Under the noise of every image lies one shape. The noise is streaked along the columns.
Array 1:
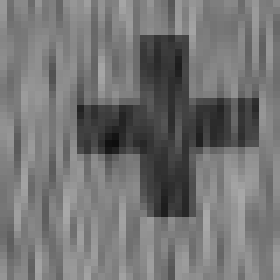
cross
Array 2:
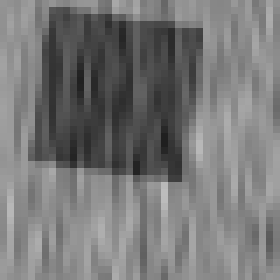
square
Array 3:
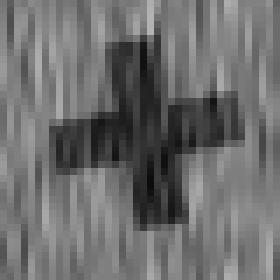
cross
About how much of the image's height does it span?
two thirds
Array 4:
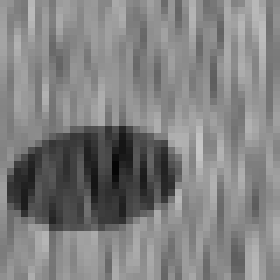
ellipse
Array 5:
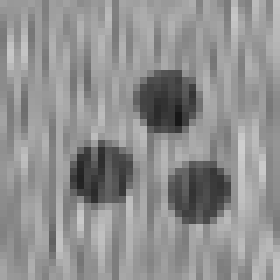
three dots
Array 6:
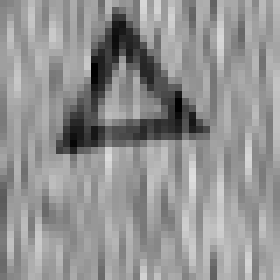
triangle frame
